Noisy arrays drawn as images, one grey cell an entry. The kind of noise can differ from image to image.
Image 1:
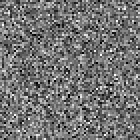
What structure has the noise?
independent entries
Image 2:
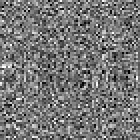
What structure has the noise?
low rank plus noise
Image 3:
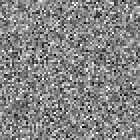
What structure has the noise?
independent entries
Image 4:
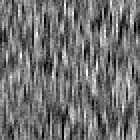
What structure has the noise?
streaked along the columns
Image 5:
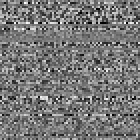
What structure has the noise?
rows of uneven size
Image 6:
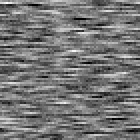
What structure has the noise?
streaked along the rows
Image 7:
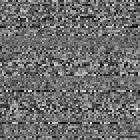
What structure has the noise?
rows of uneven size
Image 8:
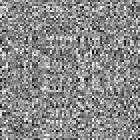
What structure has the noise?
low rank plus noise
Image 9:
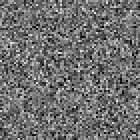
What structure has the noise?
independent entries
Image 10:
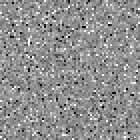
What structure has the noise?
heavy tails
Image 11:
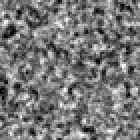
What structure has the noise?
blotchy
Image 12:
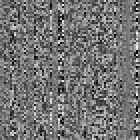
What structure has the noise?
columns of uneven size
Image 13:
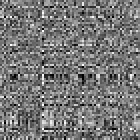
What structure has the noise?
low rank plus noise
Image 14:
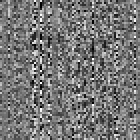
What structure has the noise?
columns of uneven size
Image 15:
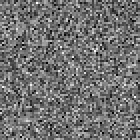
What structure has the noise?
independent entries
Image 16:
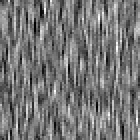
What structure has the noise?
streaked along the columns
